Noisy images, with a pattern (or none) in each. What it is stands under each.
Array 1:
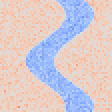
a wavy band
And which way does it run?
top to bottom
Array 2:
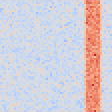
one vertical stripe
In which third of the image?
right
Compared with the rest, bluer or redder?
redder
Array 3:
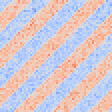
diagonal stripes
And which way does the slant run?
bottom left to top right
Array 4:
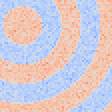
rings round one point
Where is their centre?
top left
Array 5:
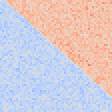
a sharp edge
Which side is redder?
top right
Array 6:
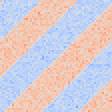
diagonal stripes
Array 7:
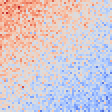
a smooth slope
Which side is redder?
top left
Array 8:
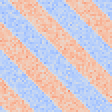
diagonal stripes
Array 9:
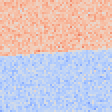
a sharp edge
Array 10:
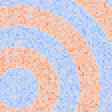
rings round one point
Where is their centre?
bottom left
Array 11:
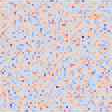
only noise
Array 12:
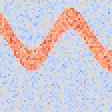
a wavy band
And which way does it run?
left to right
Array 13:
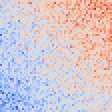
a smooth slope
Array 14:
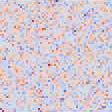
only noise
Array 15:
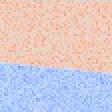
a sharp edge
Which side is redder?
top
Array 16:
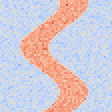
a wavy band
